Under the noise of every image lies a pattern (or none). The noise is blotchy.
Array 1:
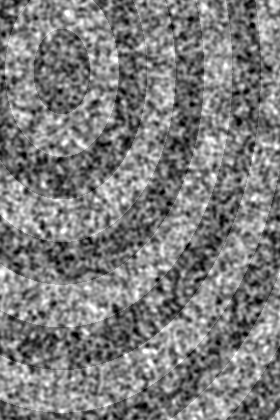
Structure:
rings round one point
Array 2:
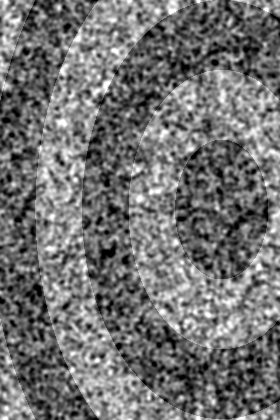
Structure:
rings round one point
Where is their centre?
middle right
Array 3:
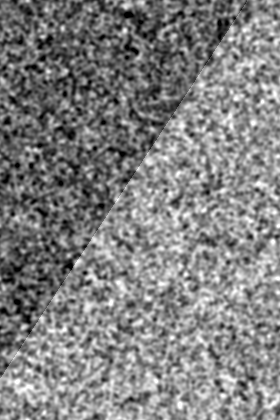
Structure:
a sharp edge
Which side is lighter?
bottom right
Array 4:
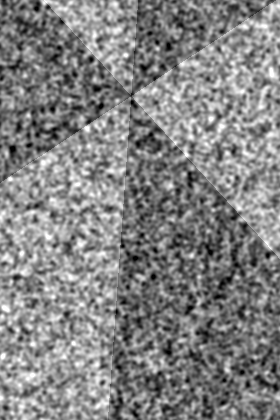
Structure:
spokes from one point
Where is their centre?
top middle
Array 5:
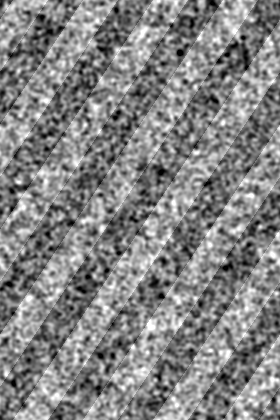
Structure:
diagonal stripes
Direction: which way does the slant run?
bottom left to top right
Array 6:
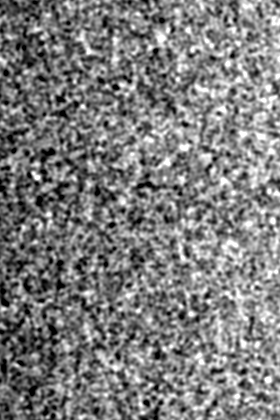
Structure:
a smooth slope
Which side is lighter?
right
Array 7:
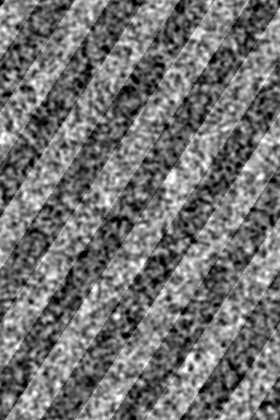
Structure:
diagonal stripes
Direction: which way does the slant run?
bottom left to top right
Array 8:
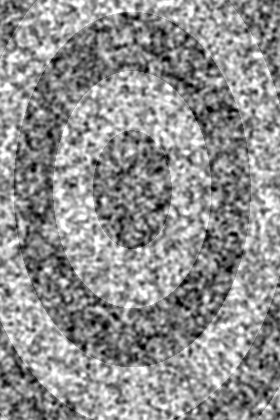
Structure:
rings round one point
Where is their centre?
centre
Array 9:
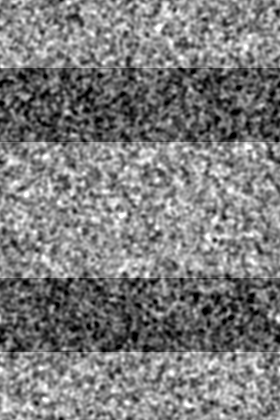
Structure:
horizontal stripes
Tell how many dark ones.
2
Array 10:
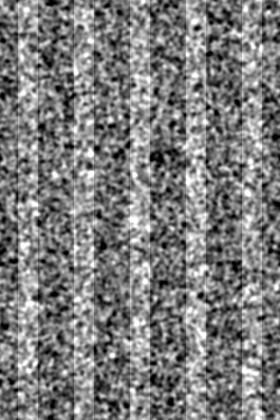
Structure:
vertical stripes
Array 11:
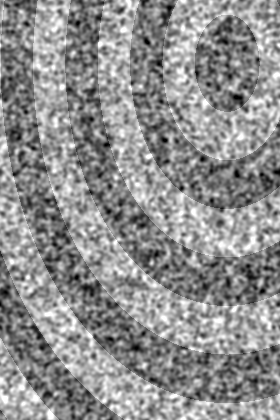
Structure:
rings round one point
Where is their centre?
top right
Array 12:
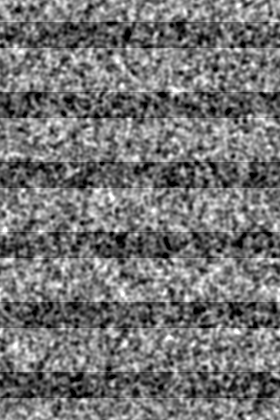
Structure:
horizontal stripes
